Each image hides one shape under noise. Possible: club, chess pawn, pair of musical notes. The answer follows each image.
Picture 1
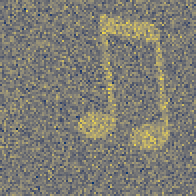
pair of musical notes
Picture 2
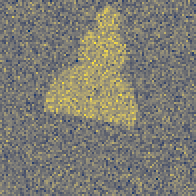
chess pawn
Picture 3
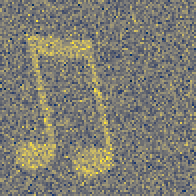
pair of musical notes
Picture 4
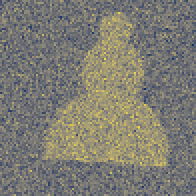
chess pawn
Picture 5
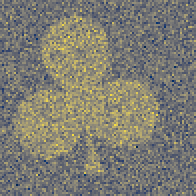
club
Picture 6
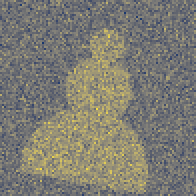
chess pawn
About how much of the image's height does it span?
nearly all
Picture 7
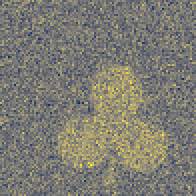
club
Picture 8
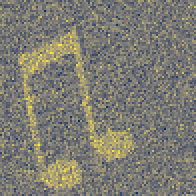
pair of musical notes
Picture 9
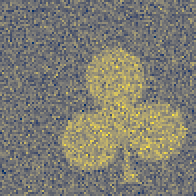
club
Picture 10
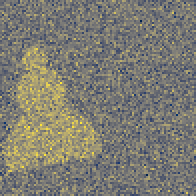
chess pawn
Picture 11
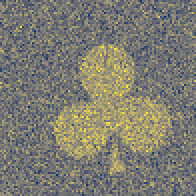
club
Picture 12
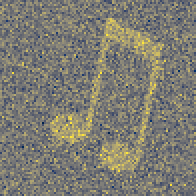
pair of musical notes
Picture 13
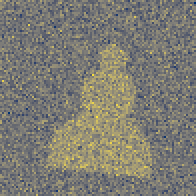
chess pawn
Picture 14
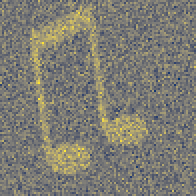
pair of musical notes
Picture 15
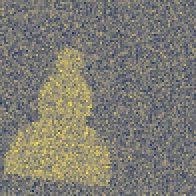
chess pawn
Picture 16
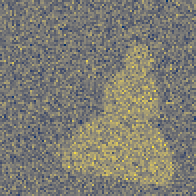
chess pawn
